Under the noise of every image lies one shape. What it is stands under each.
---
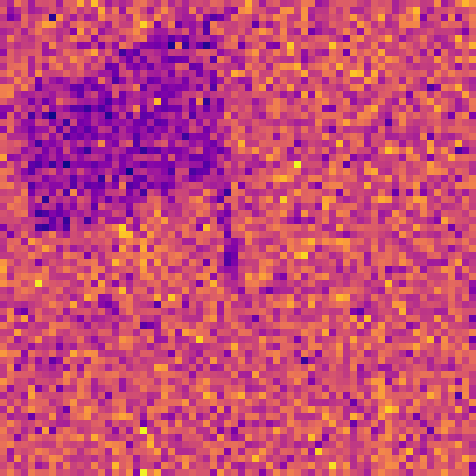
flag
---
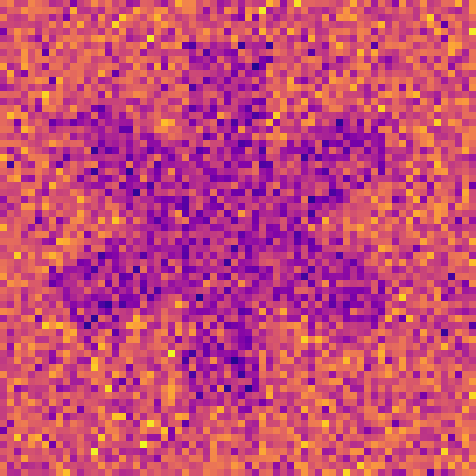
asterisk
